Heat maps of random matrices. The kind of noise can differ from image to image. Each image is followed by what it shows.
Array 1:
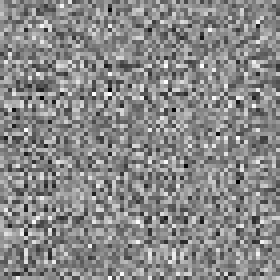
low rank plus noise
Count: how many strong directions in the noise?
three or four
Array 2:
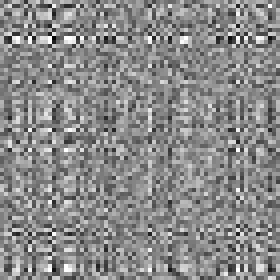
low rank plus noise
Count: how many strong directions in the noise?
one
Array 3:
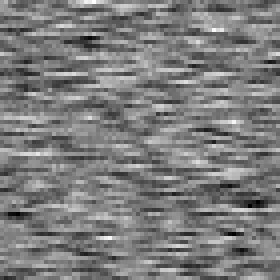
streaked along the rows
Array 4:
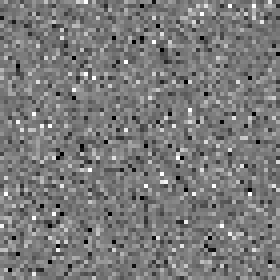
heavy tails
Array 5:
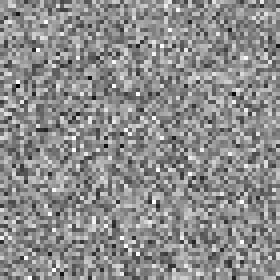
independent entries
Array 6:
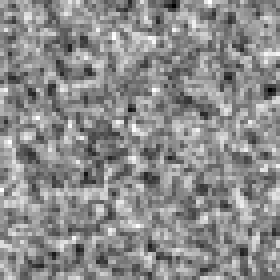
blotchy
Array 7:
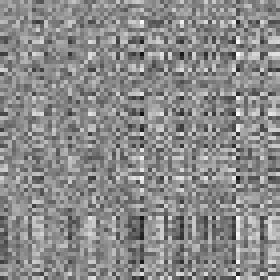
low rank plus noise
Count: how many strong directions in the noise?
one
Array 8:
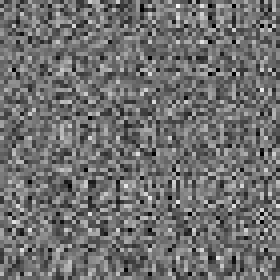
low rank plus noise
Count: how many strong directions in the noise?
three or four
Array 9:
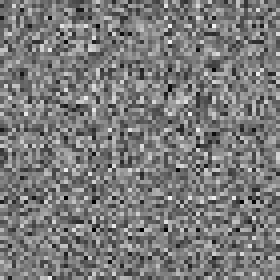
low rank plus noise
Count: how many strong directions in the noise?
five to eight
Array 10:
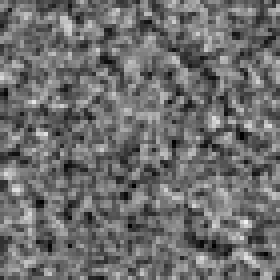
blotchy
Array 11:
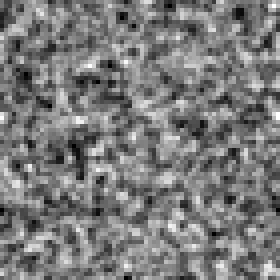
blotchy
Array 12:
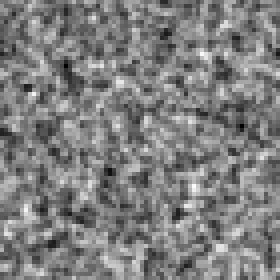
blotchy
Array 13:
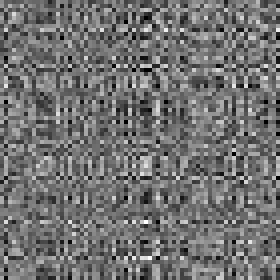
low rank plus noise
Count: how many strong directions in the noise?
one
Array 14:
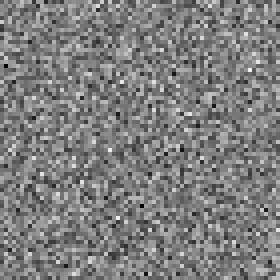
independent entries
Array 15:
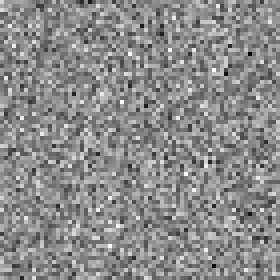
independent entries
